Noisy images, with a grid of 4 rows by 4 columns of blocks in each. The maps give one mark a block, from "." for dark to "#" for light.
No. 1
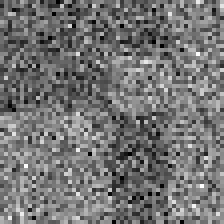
...#
..##
##.#
##.#
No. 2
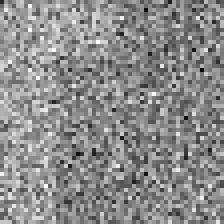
##..
#...
#...
#...
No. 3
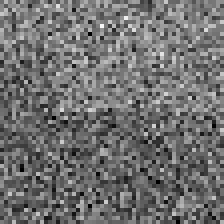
####
.###
....
....
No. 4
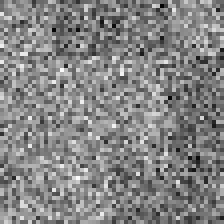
#..#
###.
###.
##..
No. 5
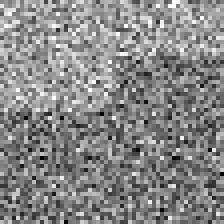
####
##..
....
....
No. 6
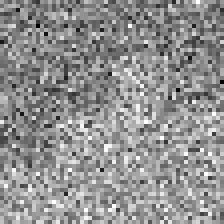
....
..#.
.###
####
